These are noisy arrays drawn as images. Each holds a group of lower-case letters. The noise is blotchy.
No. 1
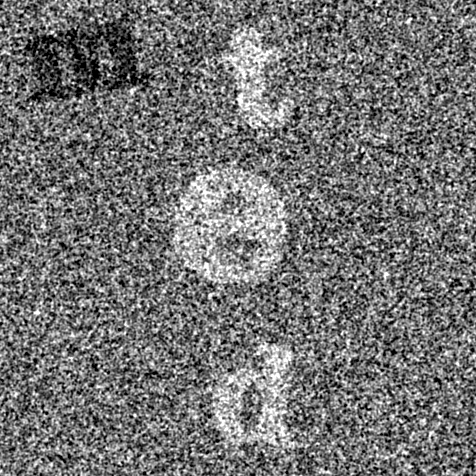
top left: dark m; top middle: light t; centre: light e; bottom middle: light d
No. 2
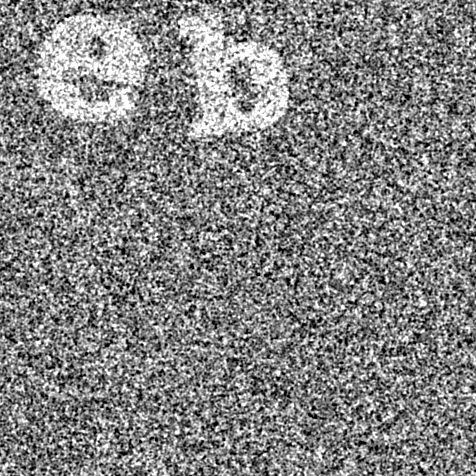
top left: light e; top middle: light b
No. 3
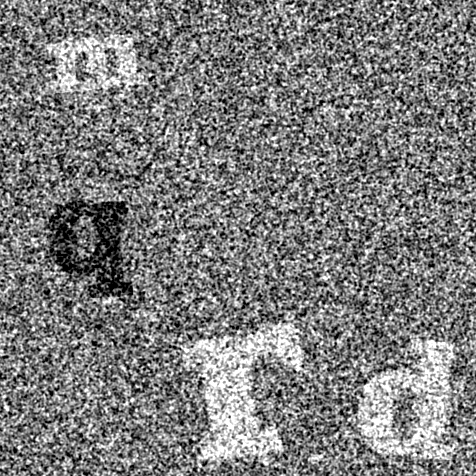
top left: light m; middle left: dark q; bottom middle: light r; bottom right: light d
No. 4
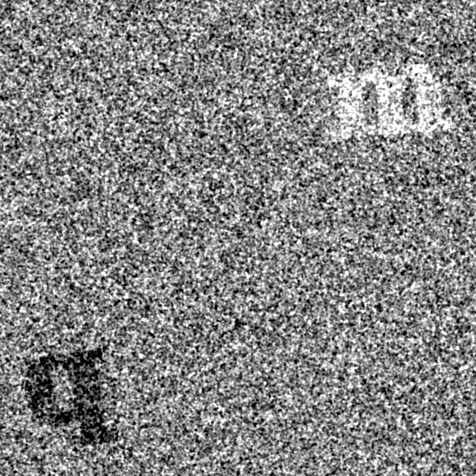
top right: light m; bottom left: dark q
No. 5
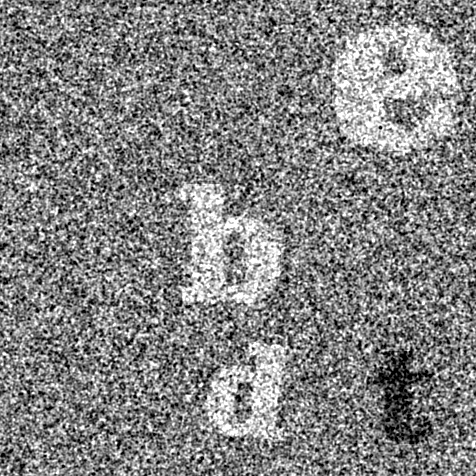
top right: light e; centre: light b; bottom middle: light d; bottom right: dark t
